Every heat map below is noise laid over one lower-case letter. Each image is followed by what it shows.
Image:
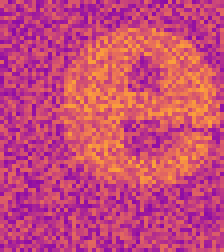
e
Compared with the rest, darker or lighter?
lighter
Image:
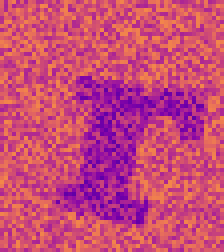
r
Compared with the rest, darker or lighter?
darker
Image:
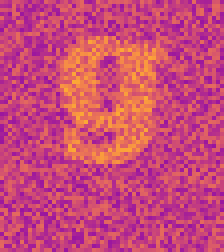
g
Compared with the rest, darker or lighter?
lighter
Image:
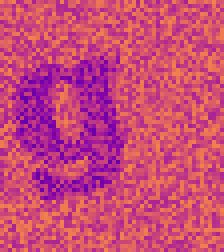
g
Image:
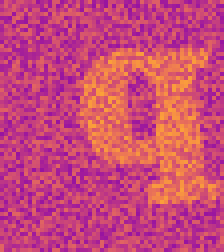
q
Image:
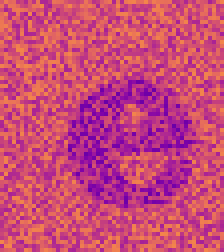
e
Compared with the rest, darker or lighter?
darker
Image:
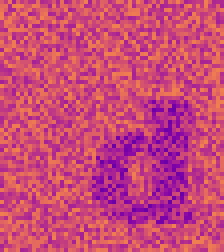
d
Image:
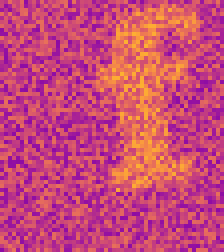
f
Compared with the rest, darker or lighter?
lighter
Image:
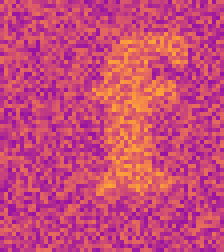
f
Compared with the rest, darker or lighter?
lighter
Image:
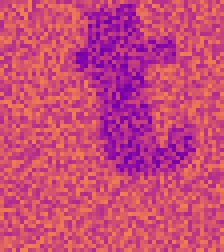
t
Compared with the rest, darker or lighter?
darker
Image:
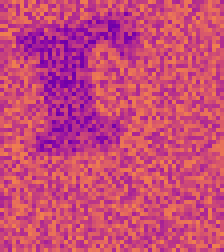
r
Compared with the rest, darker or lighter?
darker
